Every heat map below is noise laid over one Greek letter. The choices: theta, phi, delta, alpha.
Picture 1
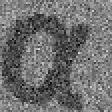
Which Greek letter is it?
alpha
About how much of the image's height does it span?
nearly all
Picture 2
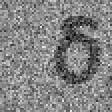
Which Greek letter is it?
delta
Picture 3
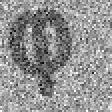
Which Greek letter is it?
phi
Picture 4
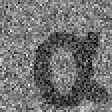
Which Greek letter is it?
alpha
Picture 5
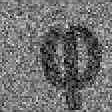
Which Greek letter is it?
phi
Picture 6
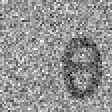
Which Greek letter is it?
theta
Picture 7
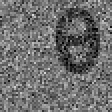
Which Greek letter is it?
theta
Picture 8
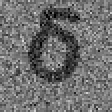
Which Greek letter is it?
delta
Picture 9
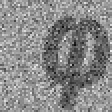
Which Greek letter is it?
phi
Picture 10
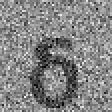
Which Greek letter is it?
delta
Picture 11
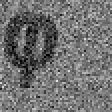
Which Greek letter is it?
phi
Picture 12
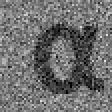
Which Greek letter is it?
alpha
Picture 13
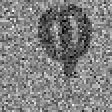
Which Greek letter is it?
phi
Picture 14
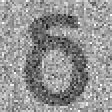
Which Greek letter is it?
delta
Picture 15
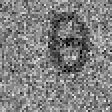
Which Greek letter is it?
theta
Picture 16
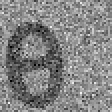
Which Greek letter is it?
theta
